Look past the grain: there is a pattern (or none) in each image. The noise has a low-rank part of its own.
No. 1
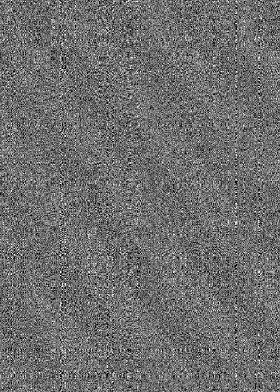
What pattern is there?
diagonal stripes
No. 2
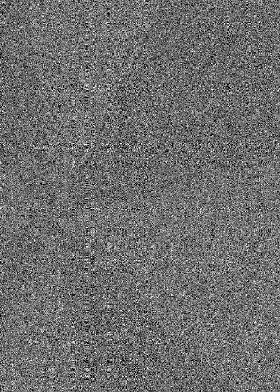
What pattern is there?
spokes from one point
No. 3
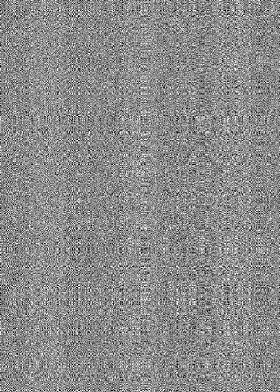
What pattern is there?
vertical stripes
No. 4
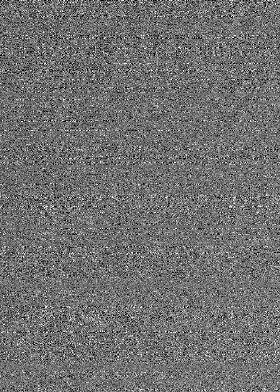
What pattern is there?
a smooth slope
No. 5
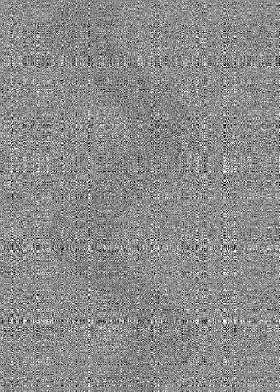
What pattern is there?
a wavy band
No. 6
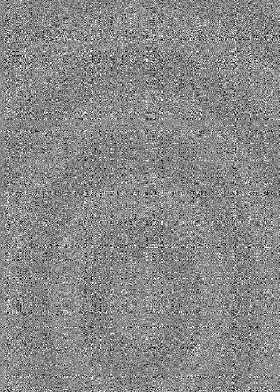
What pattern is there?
rings round one point
